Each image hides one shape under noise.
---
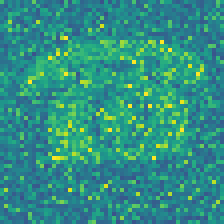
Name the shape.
telephone
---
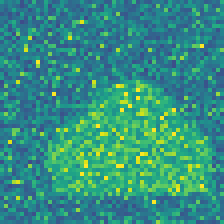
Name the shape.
cloud
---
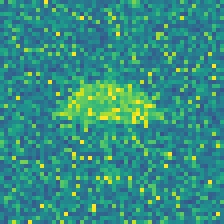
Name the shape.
umbrella
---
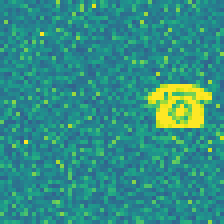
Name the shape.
telephone
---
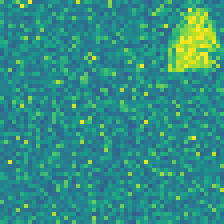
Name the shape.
chess knight
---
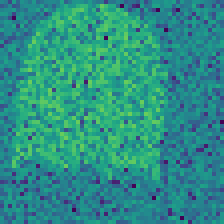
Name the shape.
ghost
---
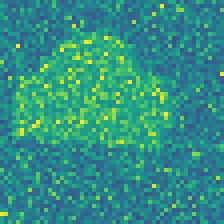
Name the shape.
cloud
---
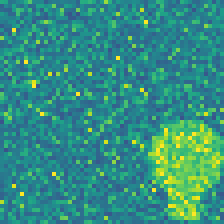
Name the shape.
light bulb
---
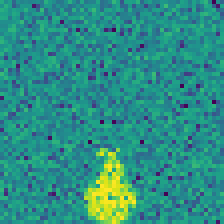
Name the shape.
pear
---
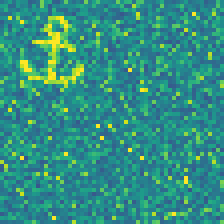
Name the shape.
anchor
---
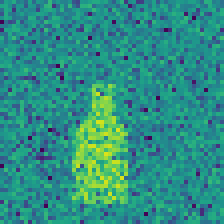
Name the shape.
bottle
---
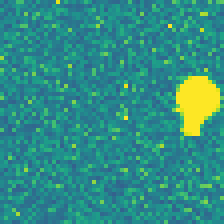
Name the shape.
light bulb
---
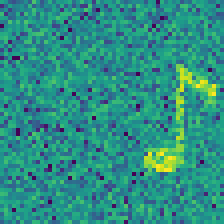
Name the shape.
musical note
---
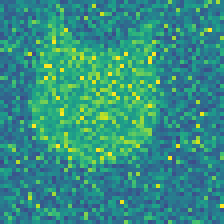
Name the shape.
cat's head
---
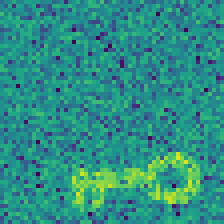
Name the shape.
key
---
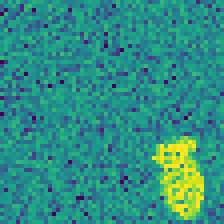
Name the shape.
footprint
